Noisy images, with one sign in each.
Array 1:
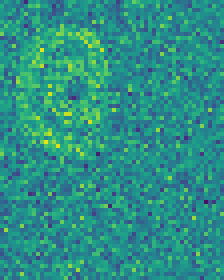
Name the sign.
at sign
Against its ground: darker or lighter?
lighter
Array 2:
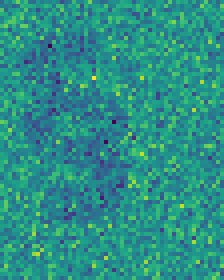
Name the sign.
section sign
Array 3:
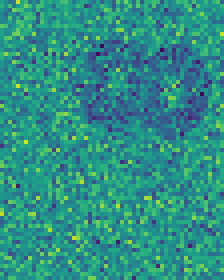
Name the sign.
infinity sign
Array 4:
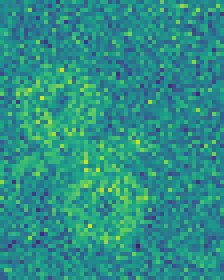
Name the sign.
percent sign
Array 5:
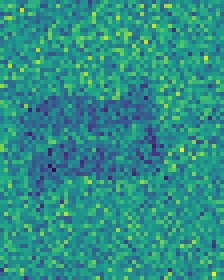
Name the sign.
approximately sign
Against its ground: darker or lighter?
darker
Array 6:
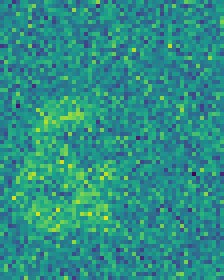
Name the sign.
ampersand
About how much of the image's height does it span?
half
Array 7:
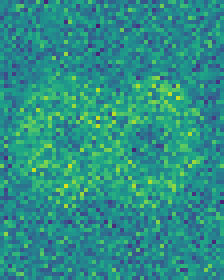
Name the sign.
infinity sign
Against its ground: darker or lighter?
lighter
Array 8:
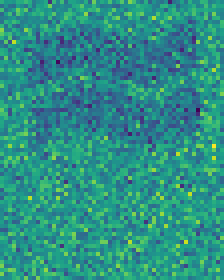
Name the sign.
approximately sign
